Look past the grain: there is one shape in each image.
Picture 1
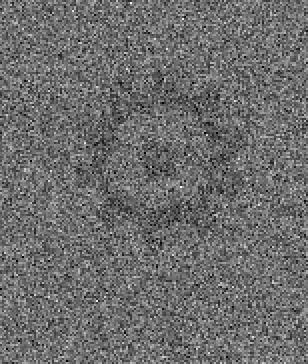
gear
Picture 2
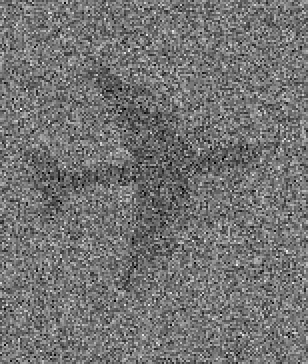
airplane
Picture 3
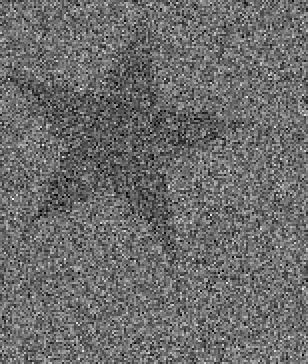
star
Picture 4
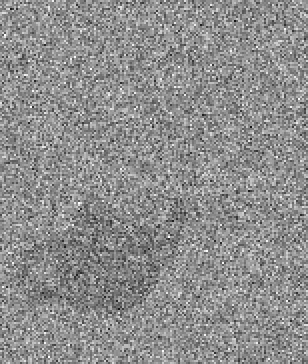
teapot
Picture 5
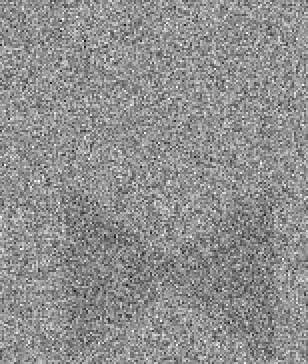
bow tie
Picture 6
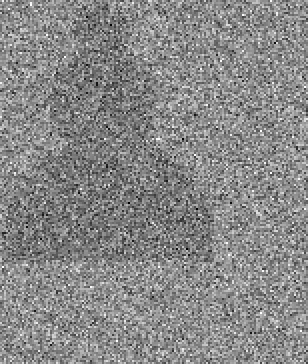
chess pawn
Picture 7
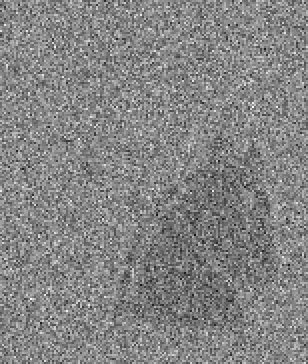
chess knight
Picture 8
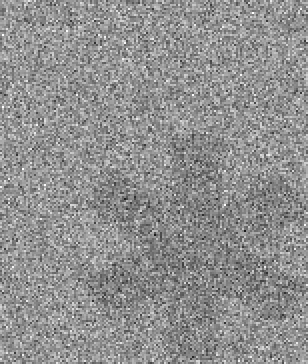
asterisk
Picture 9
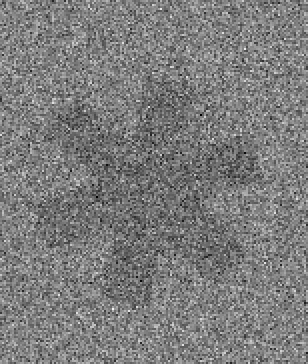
asterisk
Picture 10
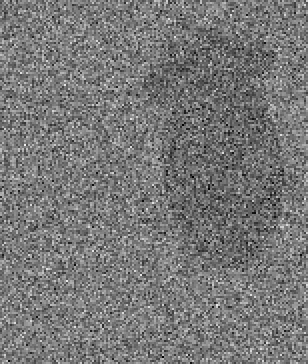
footprint
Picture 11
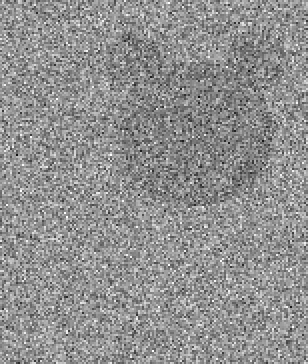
bear's head
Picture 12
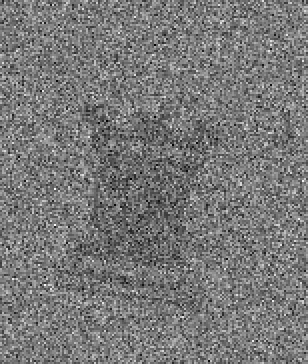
chess rook
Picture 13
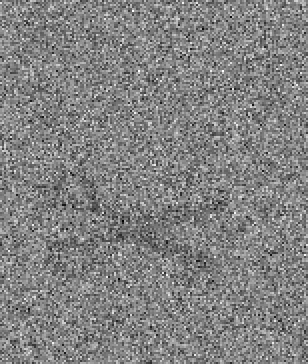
pair of scissors
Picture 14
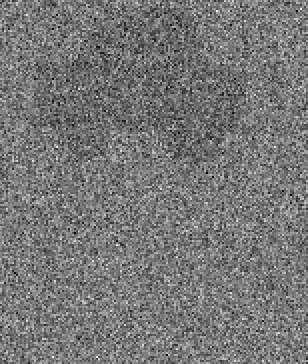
car
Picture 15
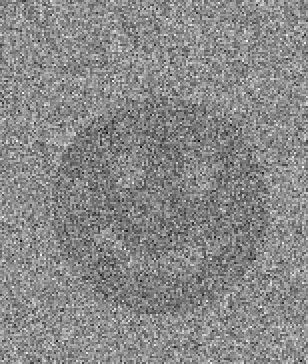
smiling face
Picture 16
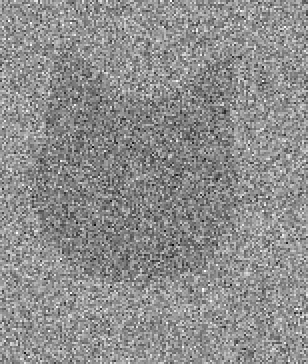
cat's head
